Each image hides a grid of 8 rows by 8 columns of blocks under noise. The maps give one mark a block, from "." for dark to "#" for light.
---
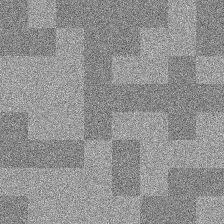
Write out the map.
.#....#.
..#..##.
###.##.#
###.....
.##.##.#
...#.###
####.#..
.####..#
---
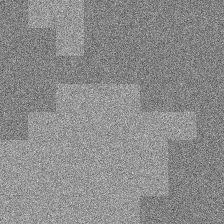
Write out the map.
.##.....
..#.....
........
..###...
.######.
######..
######..
#####...
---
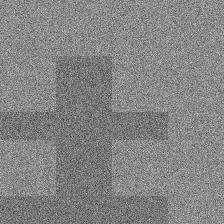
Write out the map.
########
########
##..####
##..####
......##
##..####
##..####
......##
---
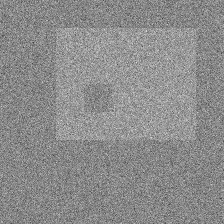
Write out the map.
........
..#####.
..#####.
..#.###.
..#####.
........
........
........
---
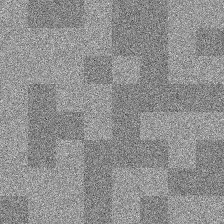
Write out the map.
#..#..##
####..#.
###.#.##
#.##....
#..#.###
#.#...#.
###.##..
.##.#.##
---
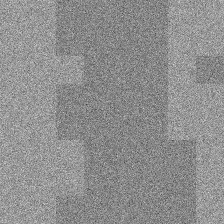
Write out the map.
##....##
##....##
###...#.
##....##
##....##
###....#
###....#
##.....#
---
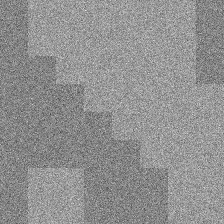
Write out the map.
.######.
.######.
..#####.
...#####
....####
.....###
.##...##
.##...##
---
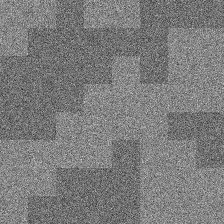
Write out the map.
##.##...
#.....##
....#.##
...#####
..####..
####.##.
##...###
#....###
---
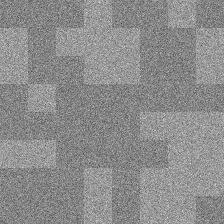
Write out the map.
...#..#.
#.###..#
#..##..#
.#......
.....###
##....##
...#.###
...#.##.
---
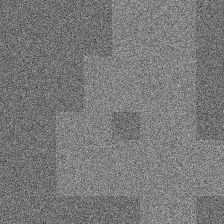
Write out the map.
....###.
....###.
...####.
...####.
..##.##.
..######
..######
.....##.
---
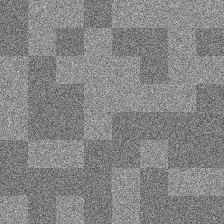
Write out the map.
.##.####
.#.#..#.
#.###.##
#..####.
#..#....
.##..#..
....#.##
#.#.#...
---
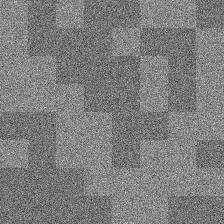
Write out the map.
#.#..##.
#...#..#
##...#.#
###..#.#
..##..##
#.##.##.
...#####
....##..
